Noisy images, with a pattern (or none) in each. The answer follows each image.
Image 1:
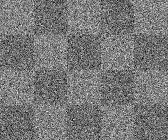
a checkerboard
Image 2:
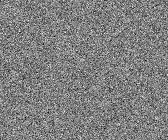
only noise
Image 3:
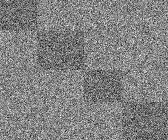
blocks along the diagonal
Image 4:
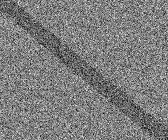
a diagonal band
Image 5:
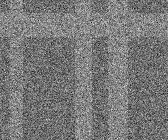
bands of rows crossing bands of columns
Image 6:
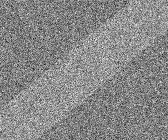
a diagonal band
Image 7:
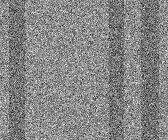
bands of columns
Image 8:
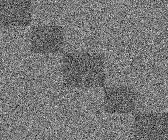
blocks along the diagonal
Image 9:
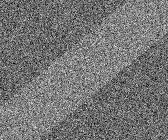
a diagonal band
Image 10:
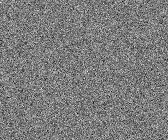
only noise
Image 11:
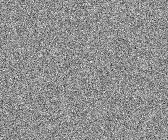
only noise
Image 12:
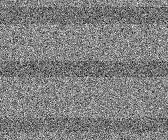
bands of rows
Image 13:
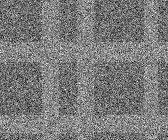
bands of rows crossing bands of columns
